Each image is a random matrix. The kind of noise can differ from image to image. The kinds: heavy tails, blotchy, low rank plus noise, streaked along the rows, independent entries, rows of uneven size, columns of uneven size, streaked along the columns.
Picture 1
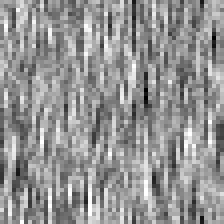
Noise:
streaked along the columns
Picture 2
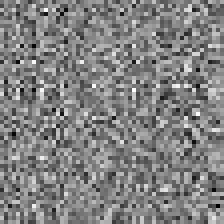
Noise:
low rank plus noise
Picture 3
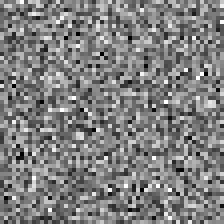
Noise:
independent entries
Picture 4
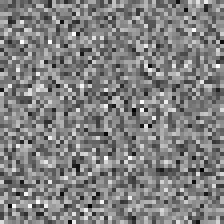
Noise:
independent entries
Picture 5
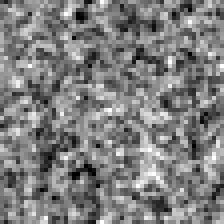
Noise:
blotchy
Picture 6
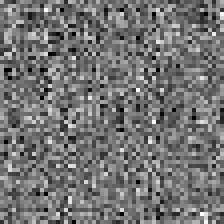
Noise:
low rank plus noise
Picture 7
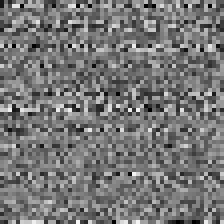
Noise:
rows of uneven size
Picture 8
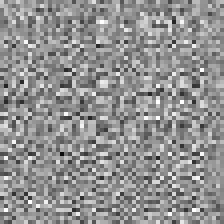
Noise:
low rank plus noise
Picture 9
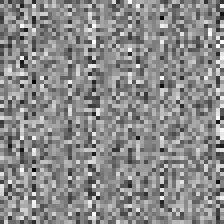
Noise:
columns of uneven size
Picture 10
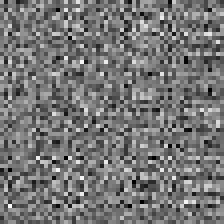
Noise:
low rank plus noise
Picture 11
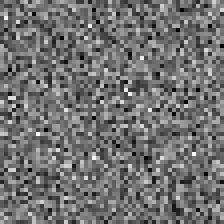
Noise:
independent entries
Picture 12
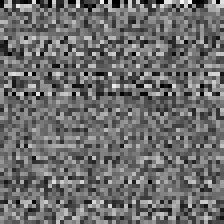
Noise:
rows of uneven size
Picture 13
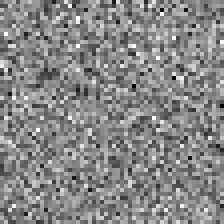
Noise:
independent entries
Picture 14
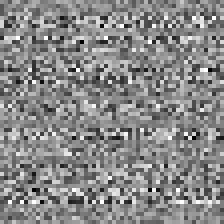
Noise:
rows of uneven size
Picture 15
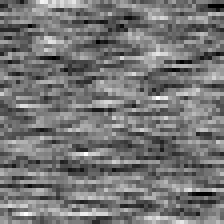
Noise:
streaked along the rows
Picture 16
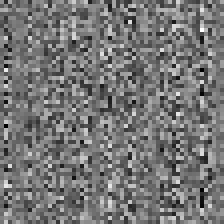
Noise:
columns of uneven size
